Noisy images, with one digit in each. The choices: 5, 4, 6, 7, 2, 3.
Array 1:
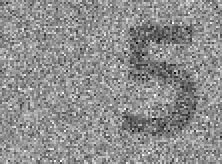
5
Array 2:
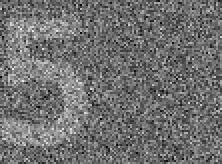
5
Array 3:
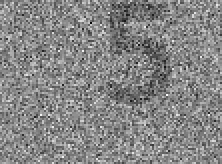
5
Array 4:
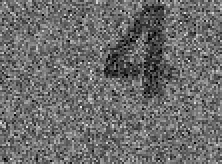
4
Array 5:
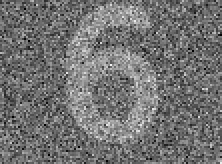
6
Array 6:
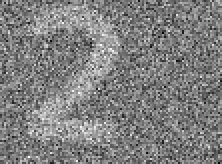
2
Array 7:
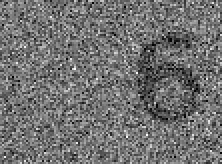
6
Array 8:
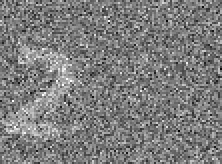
2
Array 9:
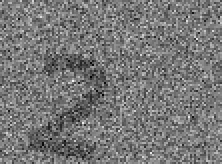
2
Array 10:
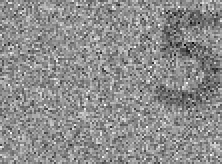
5
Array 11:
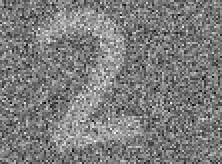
2
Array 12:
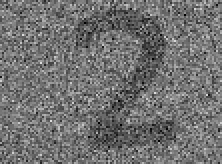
2
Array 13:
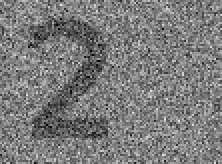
2
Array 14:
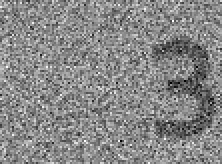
3
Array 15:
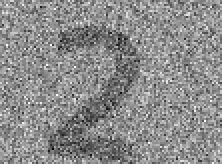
2
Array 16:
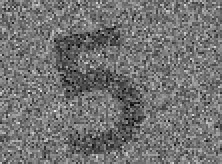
5
